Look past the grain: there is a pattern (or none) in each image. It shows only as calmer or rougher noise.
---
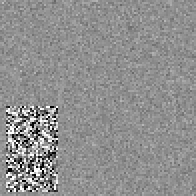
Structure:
one block
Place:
bottom left
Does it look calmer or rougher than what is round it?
rougher
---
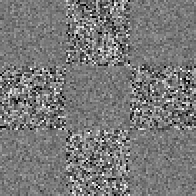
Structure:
a checkerboard
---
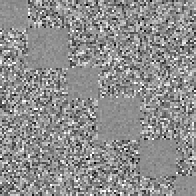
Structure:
blocks along the diagonal
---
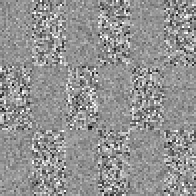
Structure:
a checkerboard
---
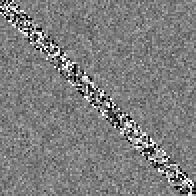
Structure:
a diagonal band
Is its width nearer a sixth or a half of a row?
a sixth
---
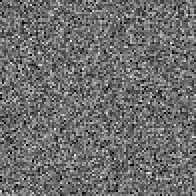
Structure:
only noise
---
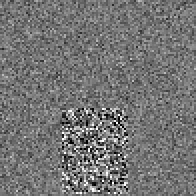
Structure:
one block
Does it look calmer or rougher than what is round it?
rougher
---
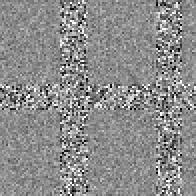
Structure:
bands of rows crossing bands of columns
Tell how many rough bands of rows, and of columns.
1 and 2
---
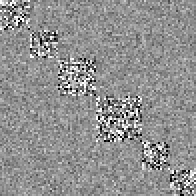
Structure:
blocks along the diagonal
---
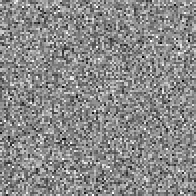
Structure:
only noise
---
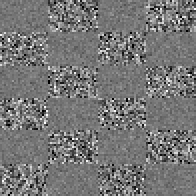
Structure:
a checkerboard
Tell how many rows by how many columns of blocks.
6 by 4
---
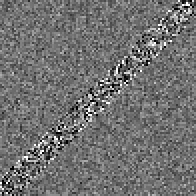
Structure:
a diagonal band
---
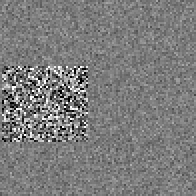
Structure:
one block
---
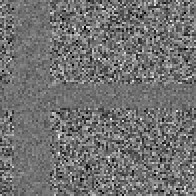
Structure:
bands of rows crossing bands of columns
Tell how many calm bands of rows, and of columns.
1 and 1
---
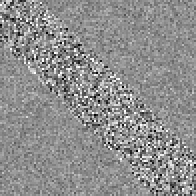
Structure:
a diagonal band
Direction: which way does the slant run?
top left to bottom right
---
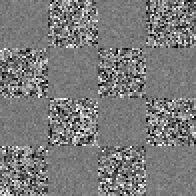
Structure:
a checkerboard
